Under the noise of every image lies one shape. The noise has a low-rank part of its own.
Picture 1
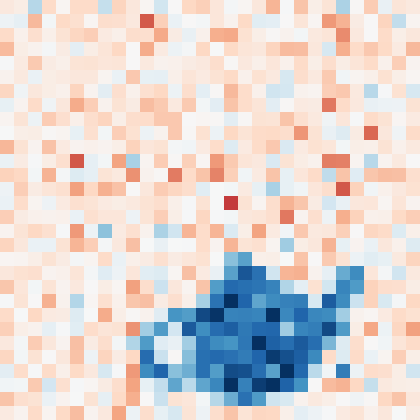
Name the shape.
teapot
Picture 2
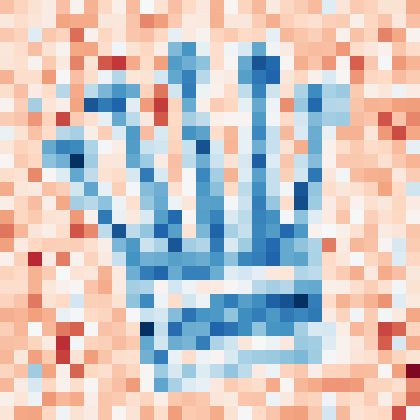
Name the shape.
chess queen
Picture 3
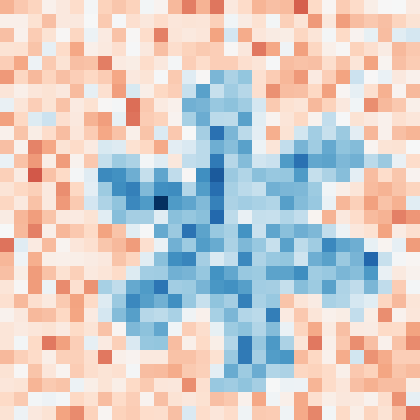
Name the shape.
asterisk
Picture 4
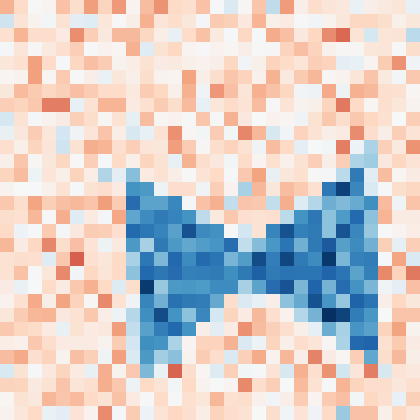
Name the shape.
bow tie
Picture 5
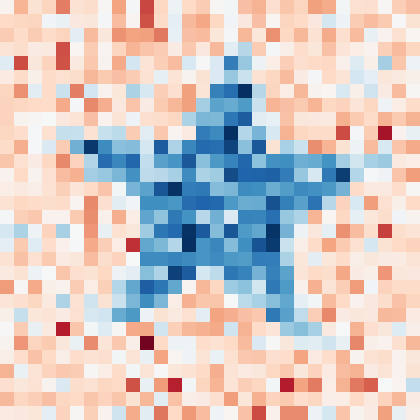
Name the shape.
star
